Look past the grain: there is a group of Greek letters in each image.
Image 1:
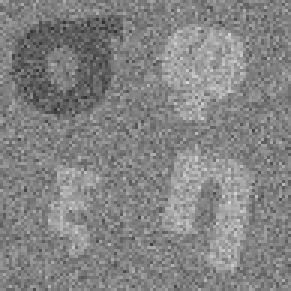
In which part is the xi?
bottom left
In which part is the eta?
bottom right
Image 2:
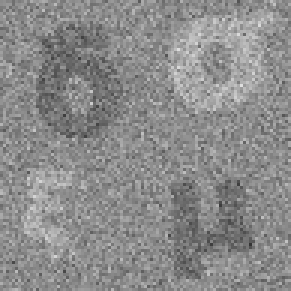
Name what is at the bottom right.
mu
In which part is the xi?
bottom left
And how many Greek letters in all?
4
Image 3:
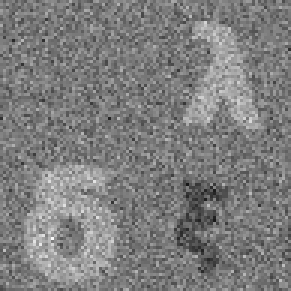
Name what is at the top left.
nothing
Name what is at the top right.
lambda
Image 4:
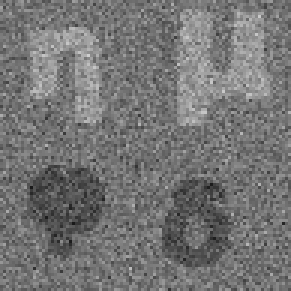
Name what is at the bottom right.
delta
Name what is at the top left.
eta
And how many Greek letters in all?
4
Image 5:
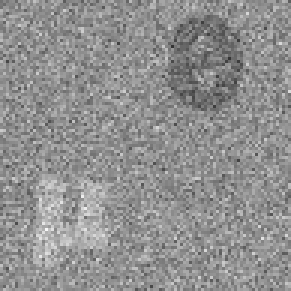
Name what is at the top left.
nothing
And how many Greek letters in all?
2
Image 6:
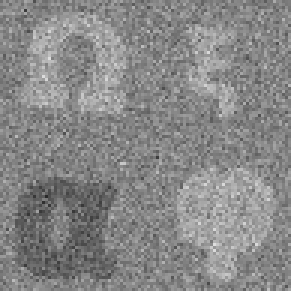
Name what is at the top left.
omega
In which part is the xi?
top right
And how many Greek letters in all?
4
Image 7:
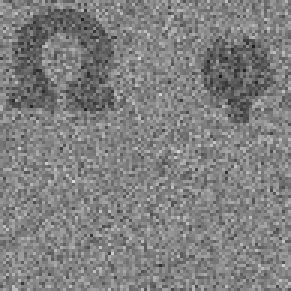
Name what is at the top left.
omega
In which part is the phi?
top right
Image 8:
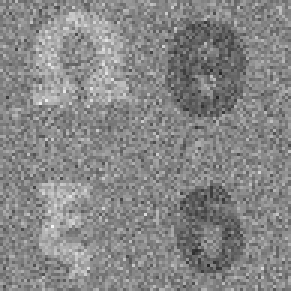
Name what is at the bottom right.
delta
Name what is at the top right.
theta
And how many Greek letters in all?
4
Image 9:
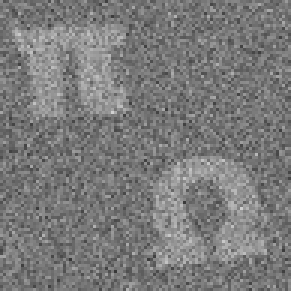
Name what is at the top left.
pi
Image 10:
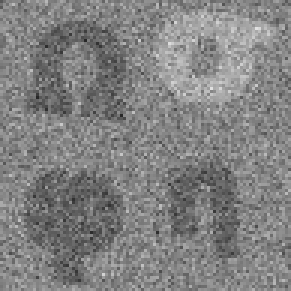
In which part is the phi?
bottom left
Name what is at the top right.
sigma
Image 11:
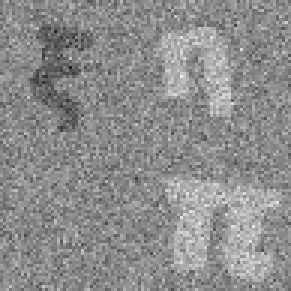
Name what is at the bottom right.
pi
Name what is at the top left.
xi
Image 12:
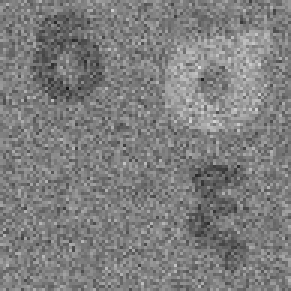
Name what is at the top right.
sigma
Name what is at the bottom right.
xi
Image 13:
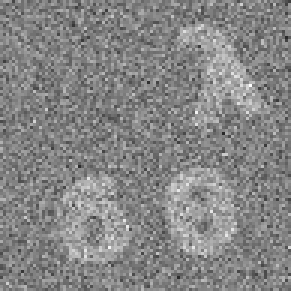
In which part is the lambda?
top right
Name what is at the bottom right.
theta
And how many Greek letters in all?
3
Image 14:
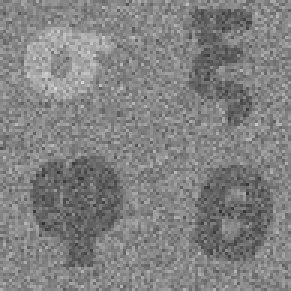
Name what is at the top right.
xi
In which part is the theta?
bottom right
